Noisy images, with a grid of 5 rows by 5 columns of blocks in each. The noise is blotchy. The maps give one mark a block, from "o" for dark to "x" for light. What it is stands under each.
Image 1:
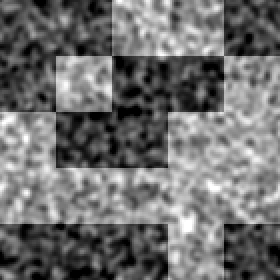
ooxxo
oxoox
xooxx
xxxxx
oooxo
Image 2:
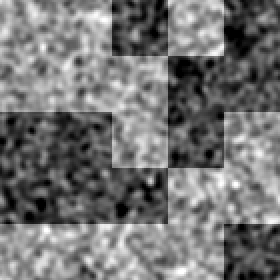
xxoxo
xxxoo
ooxox
oooxx
xxxxo
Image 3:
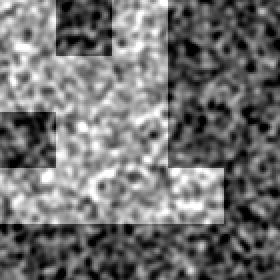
xoxoo
xxxoo
oxxoo
xxxxo
ooooo
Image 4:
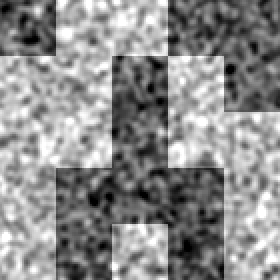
oxxoo
xxoxo
xxoxx
xooox
xoxox
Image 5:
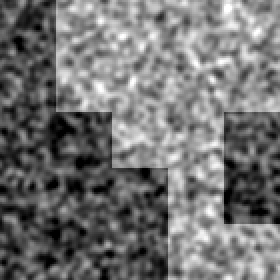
oxxxx
oxxxx
ooxxo
oooxo
oooxx
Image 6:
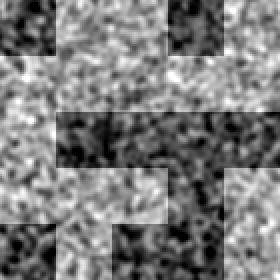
oxxox
xxxxx
xoooo
xxxox
oxoox
